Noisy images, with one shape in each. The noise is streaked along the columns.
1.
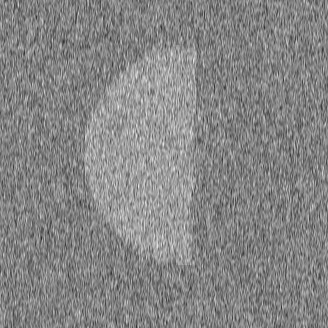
half disc
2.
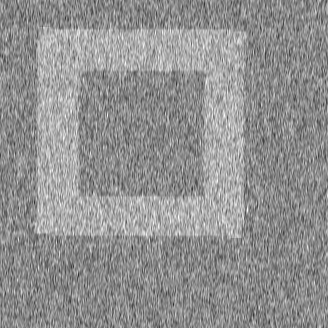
square frame
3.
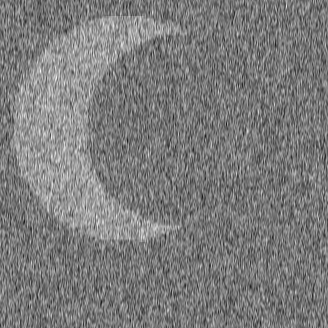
crescent
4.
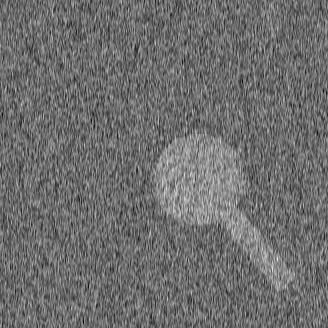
lollipop
